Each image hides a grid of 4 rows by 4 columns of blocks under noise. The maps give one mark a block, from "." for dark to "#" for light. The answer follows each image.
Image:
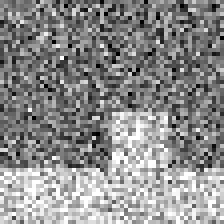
. . . .
. . . .
. . # .
# # # #
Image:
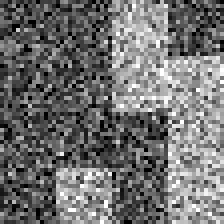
. . # .
. . # #
. . . #
. # . #
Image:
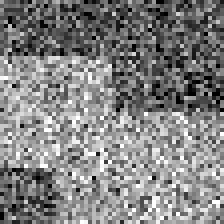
. . . .
# # . .
# # # #
. # # #
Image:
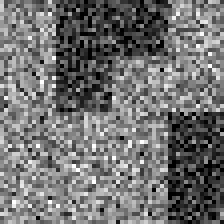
# . . #
# . # #
# # # .
# # # .
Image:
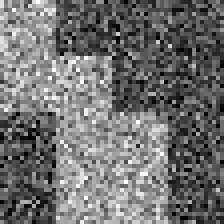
# . . .
# # . .
. # # .
. # # .
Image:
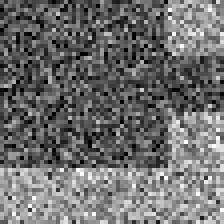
. . . #
. . . .
. . . #
# # # #
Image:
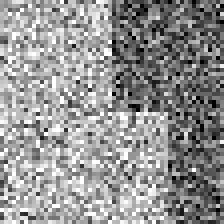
# # . .
# # . .
# # # .
# # # .
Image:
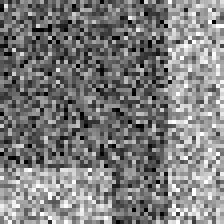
. . . #
. . . #
. . . #
# # . #
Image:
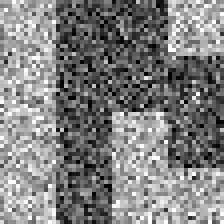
# . . #
# . . .
# . # .
# . # #
